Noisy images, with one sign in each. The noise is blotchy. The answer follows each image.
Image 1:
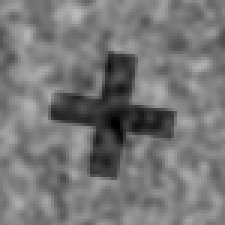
plus sign
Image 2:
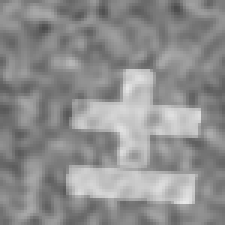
plus-minus sign
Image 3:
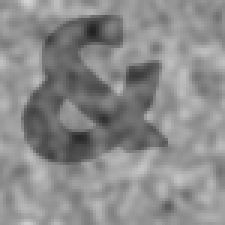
ampersand
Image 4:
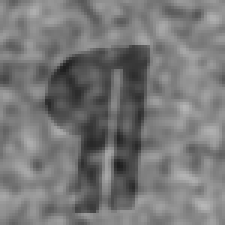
pilcrow
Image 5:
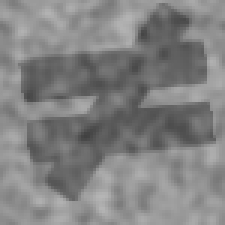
not-equal sign
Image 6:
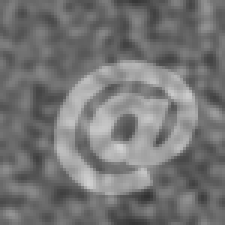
at sign
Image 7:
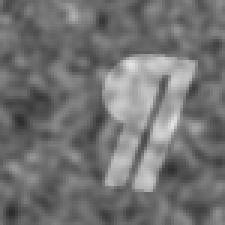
pilcrow
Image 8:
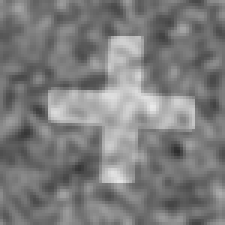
plus sign
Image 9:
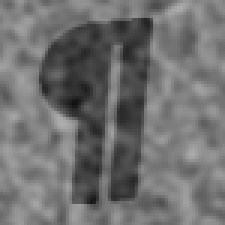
pilcrow
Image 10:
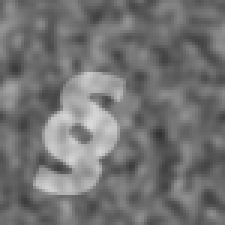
section sign
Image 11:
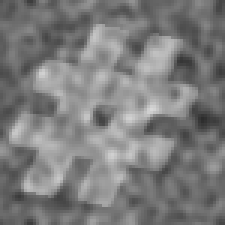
hash sign
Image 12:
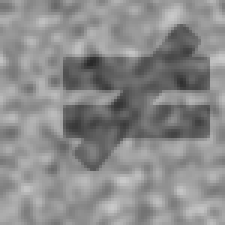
not-equal sign
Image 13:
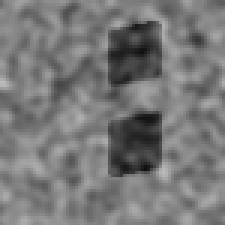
colon
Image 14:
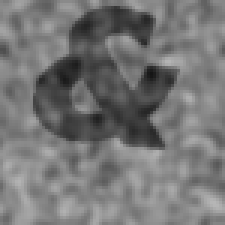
ampersand
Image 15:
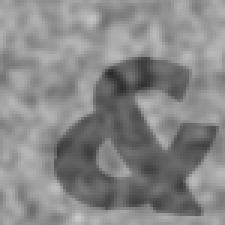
ampersand
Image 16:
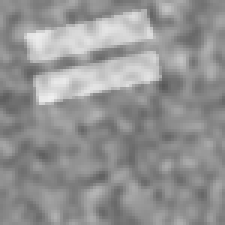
equals sign
